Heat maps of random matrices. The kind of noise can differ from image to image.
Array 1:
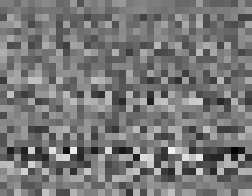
rows of uneven size
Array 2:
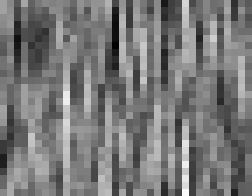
streaked along the columns
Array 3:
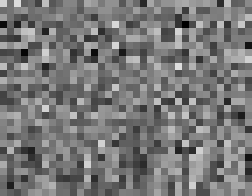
low rank plus noise
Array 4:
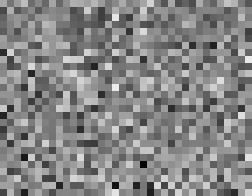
low rank plus noise
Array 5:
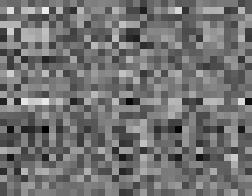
low rank plus noise
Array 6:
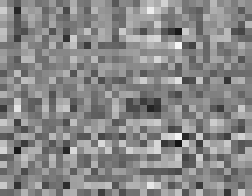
low rank plus noise
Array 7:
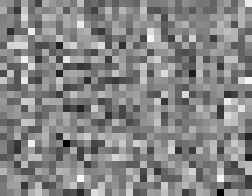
low rank plus noise
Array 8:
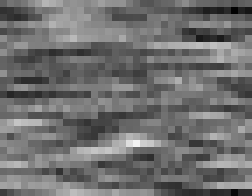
streaked along the rows
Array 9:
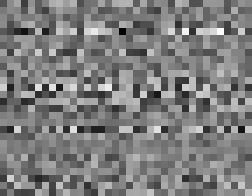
rows of uneven size
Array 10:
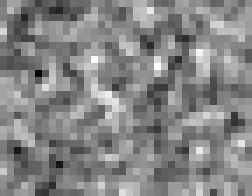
blotchy
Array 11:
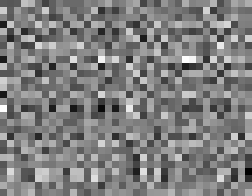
low rank plus noise
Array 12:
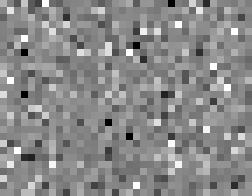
heavy tails
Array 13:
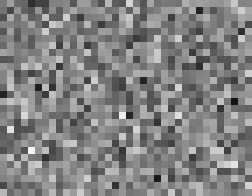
independent entries
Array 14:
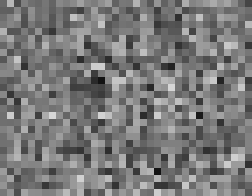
low rank plus noise
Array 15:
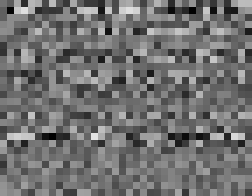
rows of uneven size
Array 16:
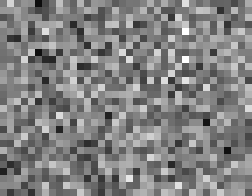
independent entries
